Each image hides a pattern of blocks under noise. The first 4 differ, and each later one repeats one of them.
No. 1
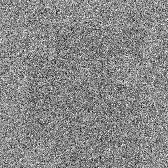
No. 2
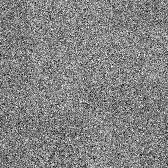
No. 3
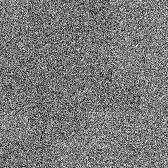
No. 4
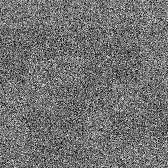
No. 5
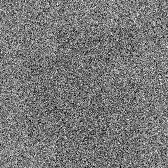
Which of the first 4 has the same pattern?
1
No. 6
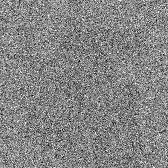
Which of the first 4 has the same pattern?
1
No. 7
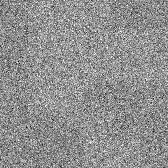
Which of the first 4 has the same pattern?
2
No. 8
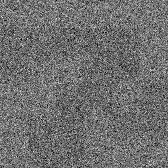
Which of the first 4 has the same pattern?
4
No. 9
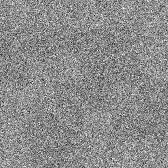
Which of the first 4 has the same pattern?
4
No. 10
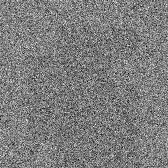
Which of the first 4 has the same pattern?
1
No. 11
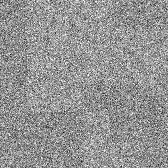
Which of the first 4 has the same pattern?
2
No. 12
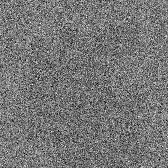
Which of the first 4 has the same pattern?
1
